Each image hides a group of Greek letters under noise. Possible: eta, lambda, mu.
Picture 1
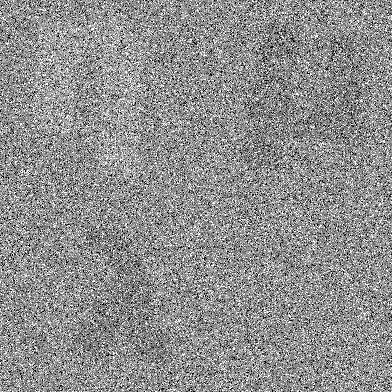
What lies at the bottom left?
lambda
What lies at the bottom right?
nothing
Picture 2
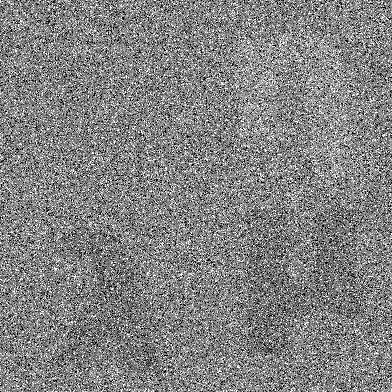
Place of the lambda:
bottom left
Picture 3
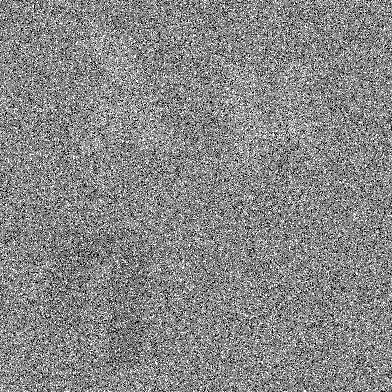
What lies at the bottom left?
eta
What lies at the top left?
lambda
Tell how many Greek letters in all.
3
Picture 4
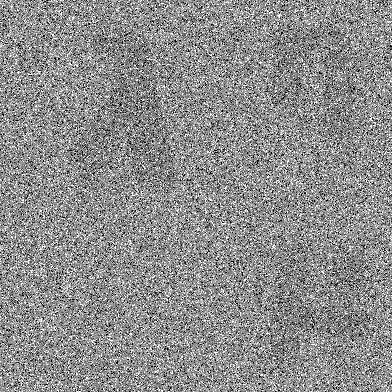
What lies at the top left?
lambda
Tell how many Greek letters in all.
3
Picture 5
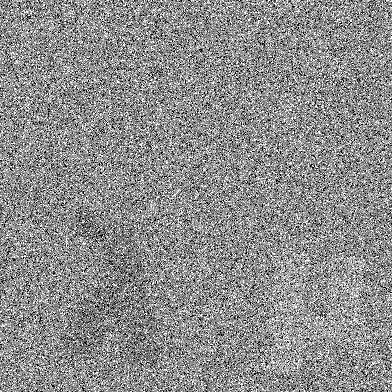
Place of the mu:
bottom right
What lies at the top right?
nothing
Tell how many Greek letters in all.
2
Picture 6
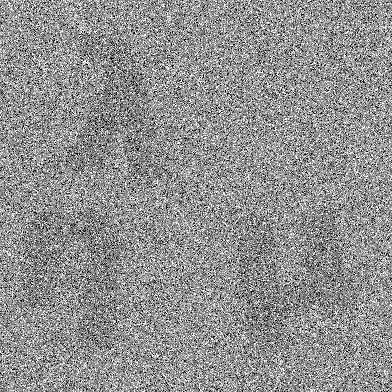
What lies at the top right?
nothing
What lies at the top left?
lambda
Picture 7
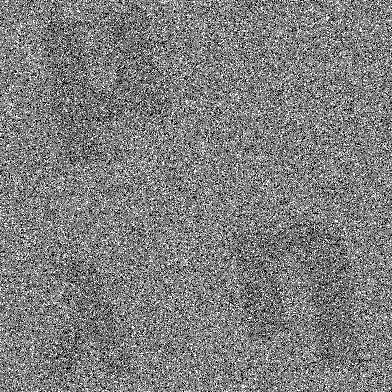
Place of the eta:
bottom right
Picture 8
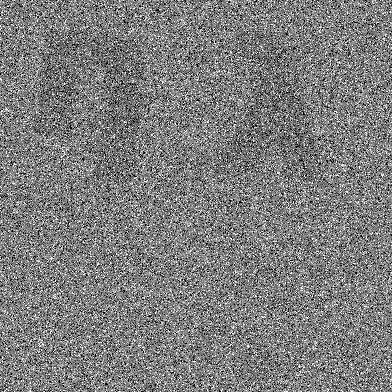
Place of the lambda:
top right
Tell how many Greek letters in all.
2
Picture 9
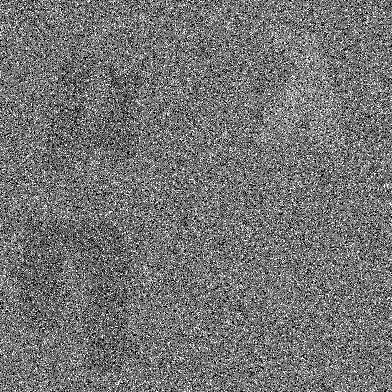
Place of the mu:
top left
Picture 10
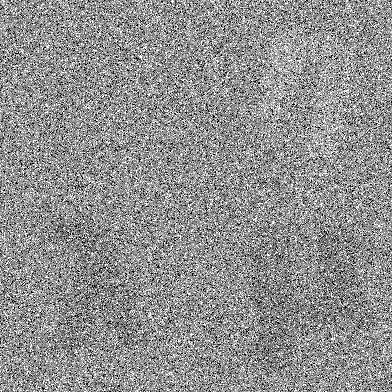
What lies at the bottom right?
mu
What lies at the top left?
nothing
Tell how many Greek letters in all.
3
